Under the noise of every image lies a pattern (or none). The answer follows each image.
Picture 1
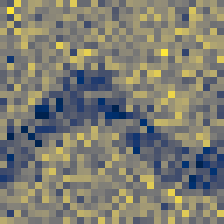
a wavy band
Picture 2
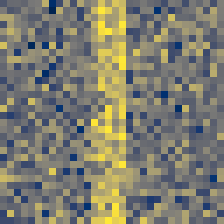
one vertical stripe
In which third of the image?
middle
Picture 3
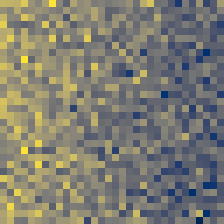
a smooth slope
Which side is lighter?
left
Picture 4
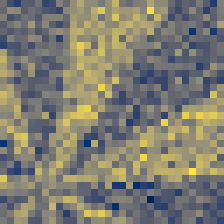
spokes from one point
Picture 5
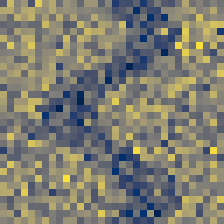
a wavy band
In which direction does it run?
top to bottom
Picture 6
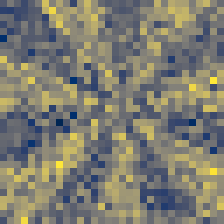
spokes from one point
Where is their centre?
centre
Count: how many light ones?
7
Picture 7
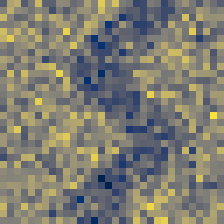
a wavy band
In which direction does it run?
top to bottom
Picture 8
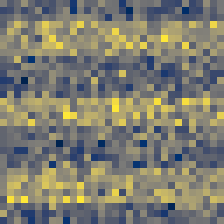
horizontal stripes
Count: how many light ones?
3
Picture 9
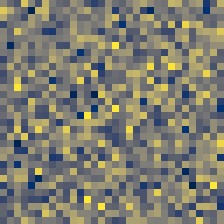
only noise
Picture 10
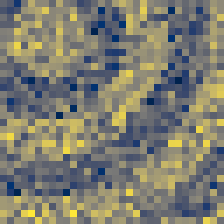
rings round one point
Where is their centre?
top left
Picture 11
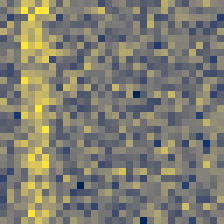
one vertical stripe
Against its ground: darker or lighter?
lighter
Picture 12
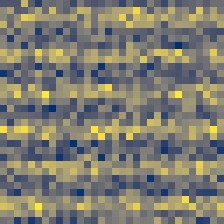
horizontal stripes
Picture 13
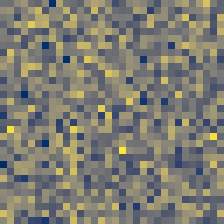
only noise
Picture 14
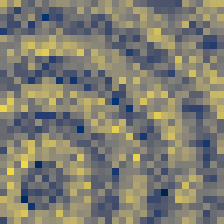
rings round one point
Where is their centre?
bottom left
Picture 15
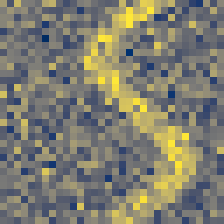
a wavy band
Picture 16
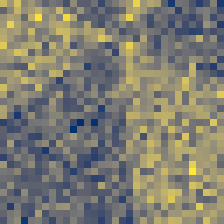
spokes from one point
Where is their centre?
top middle
